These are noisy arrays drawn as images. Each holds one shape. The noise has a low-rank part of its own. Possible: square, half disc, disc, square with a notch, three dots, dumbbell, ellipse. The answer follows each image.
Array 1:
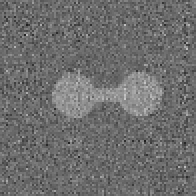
light dumbbell
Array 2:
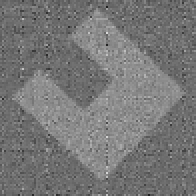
light square with a notch
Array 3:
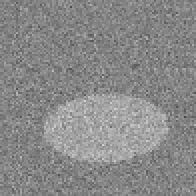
light ellipse
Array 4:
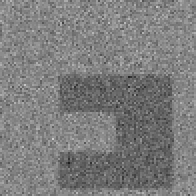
dark square with a notch
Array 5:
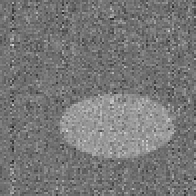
light ellipse
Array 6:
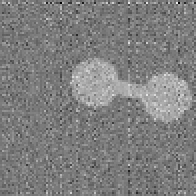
light dumbbell
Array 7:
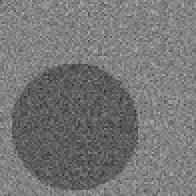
dark disc
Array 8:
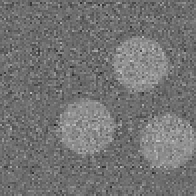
light three dots
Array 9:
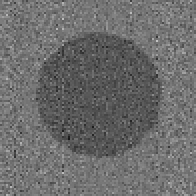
dark disc
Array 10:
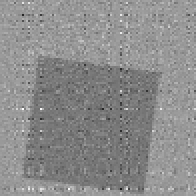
dark square
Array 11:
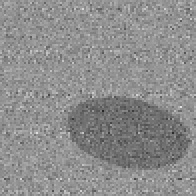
dark ellipse
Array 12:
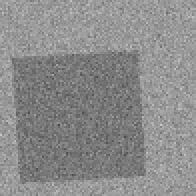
dark square
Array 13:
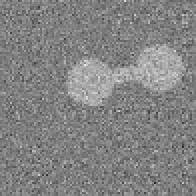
light dumbbell
